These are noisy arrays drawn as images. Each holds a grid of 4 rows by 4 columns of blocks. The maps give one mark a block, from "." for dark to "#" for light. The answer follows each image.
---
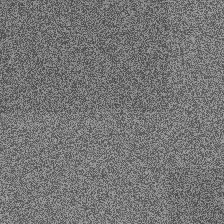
. . . #
. . . #
# # # #
# # # .
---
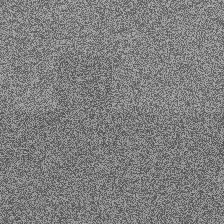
# # # #
# . # #
. . . .
. . . .
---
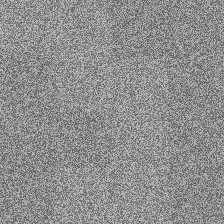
# # . .
. # # .
. . # .
. # # .
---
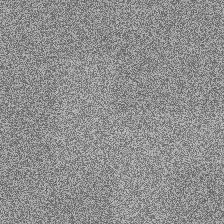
. . . .
. # . .
. # # #
. . # .
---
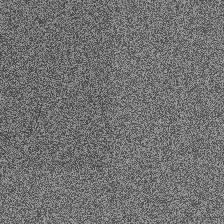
. . # #
. . # #
. . # #
# # # #
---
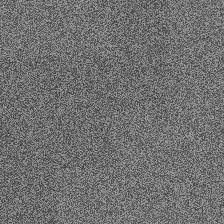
# # . #
. . . #
. . # #
. # # #
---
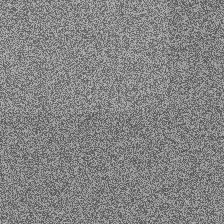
# # # .
# # # .
. . . .
. . . .
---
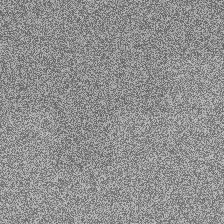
. . . .
. . . #
# . # #
# # # #
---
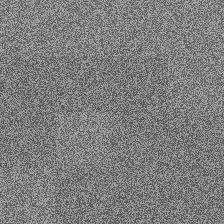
# # # #
. . . #
. # . .
# . . .
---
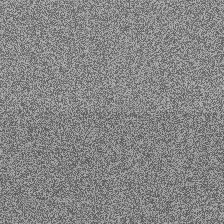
# # # #
# # # #
. . . .
. . . .
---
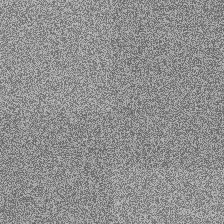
# # . .
# # . .
. . . .
. . # #
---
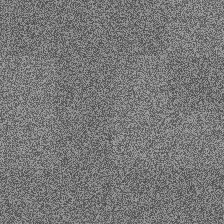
. . . #
# . # .
# . # #
. . . .
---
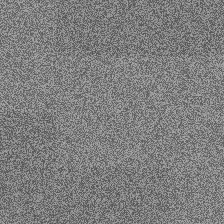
# . . .
# # # #
. # # #
. . . #
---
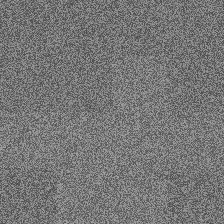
. . . .
. . # .
# # # #
. # # .
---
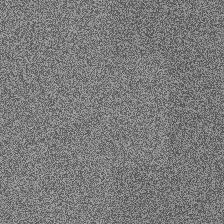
# # . .
# # # .
# # # .
# # . .
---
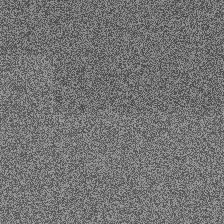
. . . .
# . . .
# # # #
# # # #
